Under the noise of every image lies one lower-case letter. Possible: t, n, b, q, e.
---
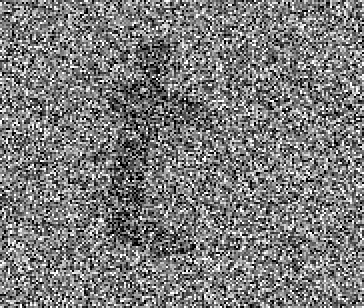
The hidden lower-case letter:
t
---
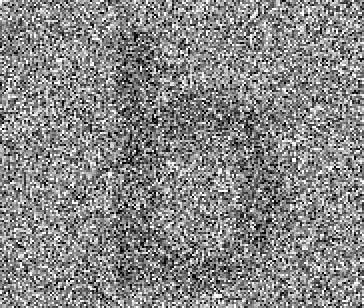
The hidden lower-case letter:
b
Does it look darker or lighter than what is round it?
darker
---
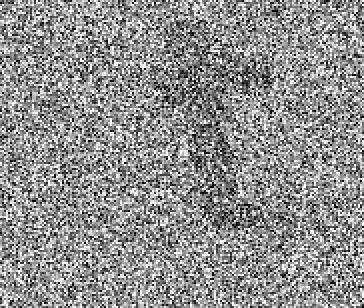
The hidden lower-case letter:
t
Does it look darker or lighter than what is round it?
darker
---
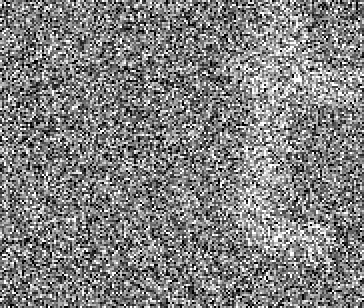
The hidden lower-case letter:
t
